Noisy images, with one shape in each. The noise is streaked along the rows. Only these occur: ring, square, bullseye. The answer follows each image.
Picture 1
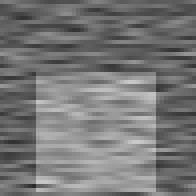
light square
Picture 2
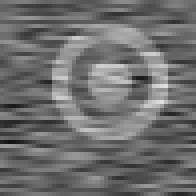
light bullseye
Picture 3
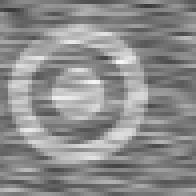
light bullseye
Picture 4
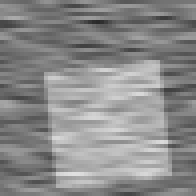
light square
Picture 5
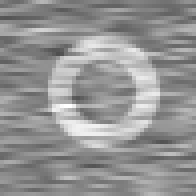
light ring
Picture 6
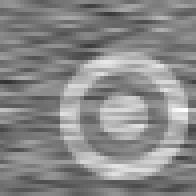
light bullseye
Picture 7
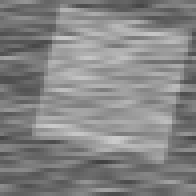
light square
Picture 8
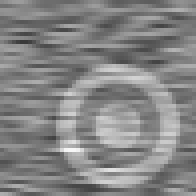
light bullseye
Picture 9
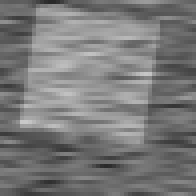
light square
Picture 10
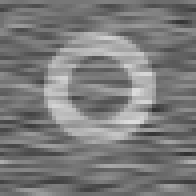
light ring
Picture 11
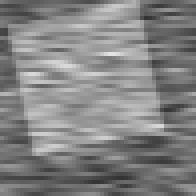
light square
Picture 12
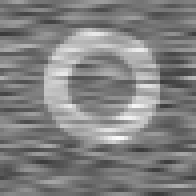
light ring
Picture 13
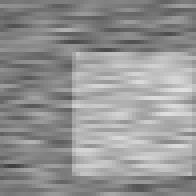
light square
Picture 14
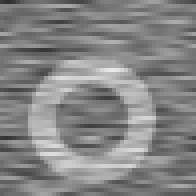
light ring
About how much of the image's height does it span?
two thirds
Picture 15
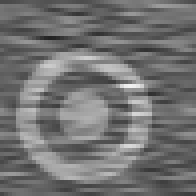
light bullseye
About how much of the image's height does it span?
two thirds
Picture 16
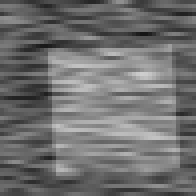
light square
